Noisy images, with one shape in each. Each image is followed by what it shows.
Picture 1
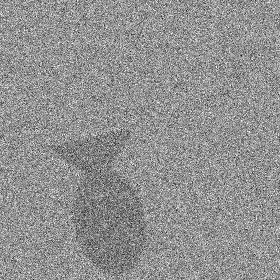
fish
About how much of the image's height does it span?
half
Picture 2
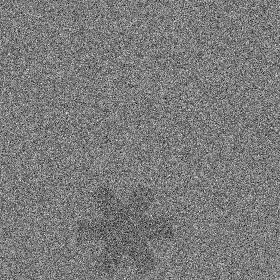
asterisk
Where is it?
bottom middle
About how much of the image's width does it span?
a third
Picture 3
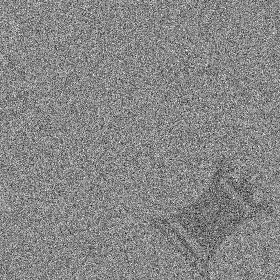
chess rook
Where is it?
bottom right
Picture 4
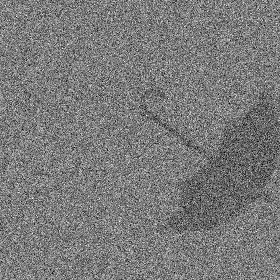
umbrella
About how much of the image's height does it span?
half
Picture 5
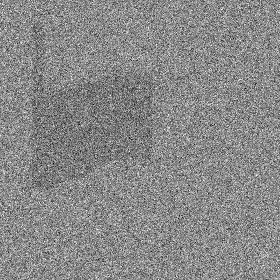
flag
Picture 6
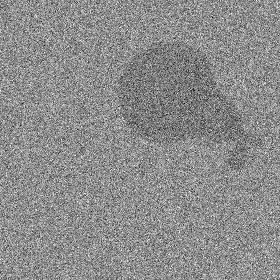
pear
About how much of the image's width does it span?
half
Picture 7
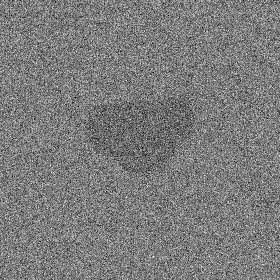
cloud
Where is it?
centre
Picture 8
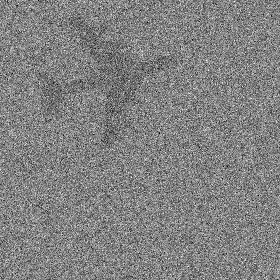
airplane
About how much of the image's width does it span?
half
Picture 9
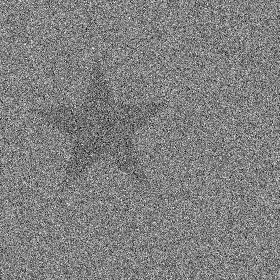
star
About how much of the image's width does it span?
half
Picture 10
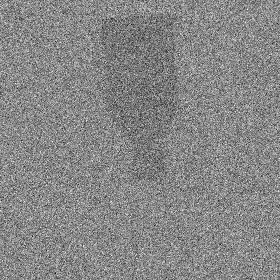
bottle
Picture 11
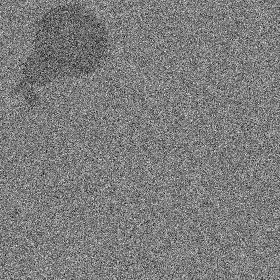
pear
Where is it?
top left
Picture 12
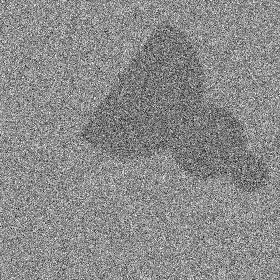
chess pawn
